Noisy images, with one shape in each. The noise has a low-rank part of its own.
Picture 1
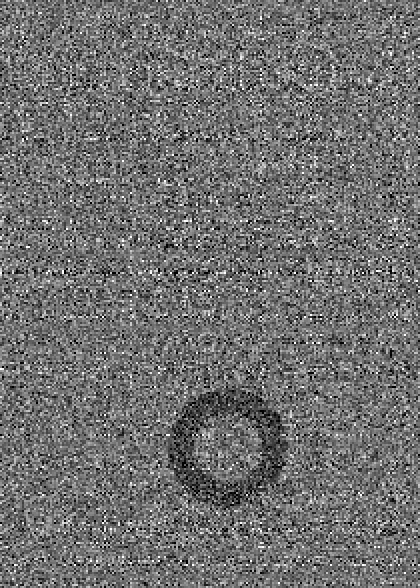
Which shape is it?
ring
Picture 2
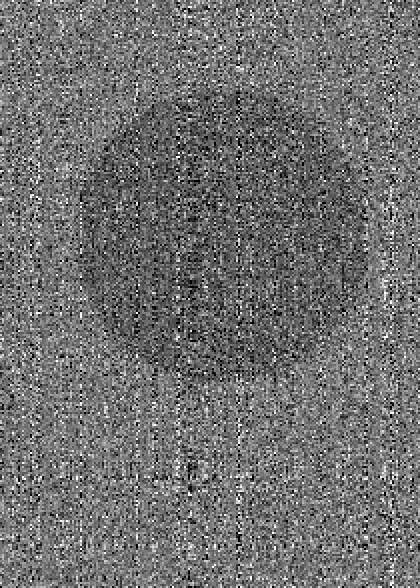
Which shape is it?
disc
